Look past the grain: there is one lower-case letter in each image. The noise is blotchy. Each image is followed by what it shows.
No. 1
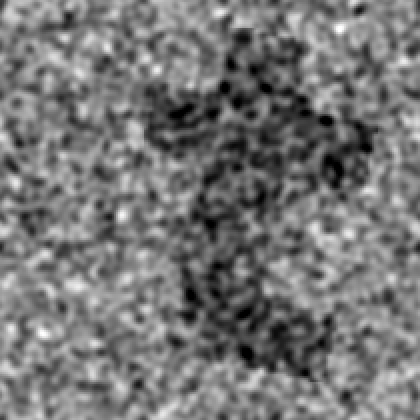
t
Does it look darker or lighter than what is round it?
darker
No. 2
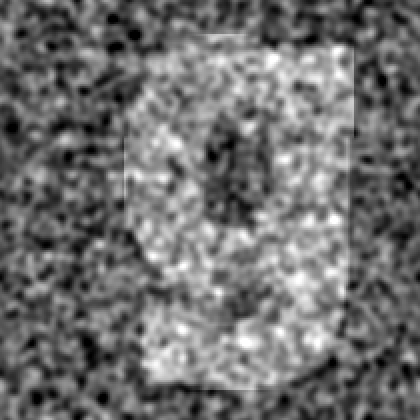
g
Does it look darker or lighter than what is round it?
lighter
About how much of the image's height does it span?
nearly all
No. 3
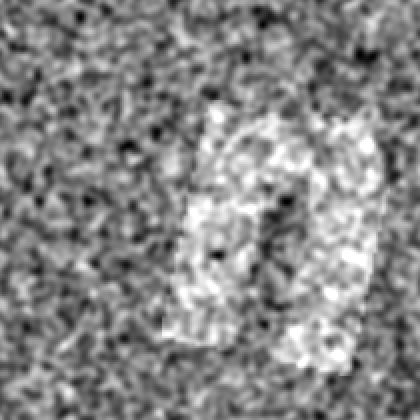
n
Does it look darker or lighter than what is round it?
lighter
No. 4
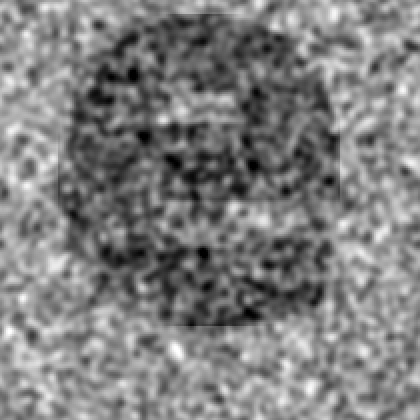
e
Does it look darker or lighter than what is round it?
darker
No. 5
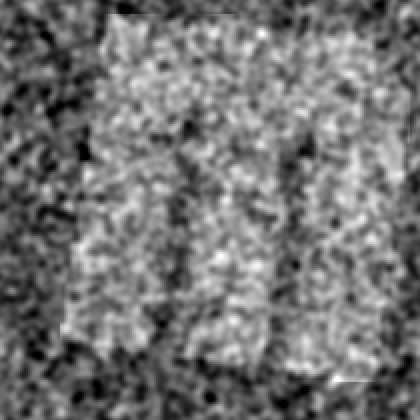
m
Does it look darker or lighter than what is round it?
lighter
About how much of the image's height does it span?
nearly all
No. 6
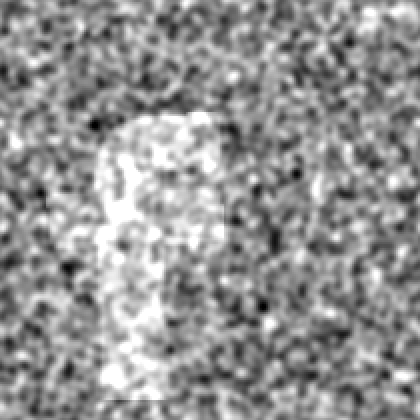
f
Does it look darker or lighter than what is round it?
lighter
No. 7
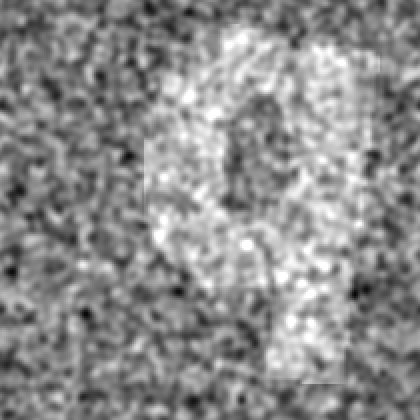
q
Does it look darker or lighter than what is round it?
lighter
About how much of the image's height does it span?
nearly all
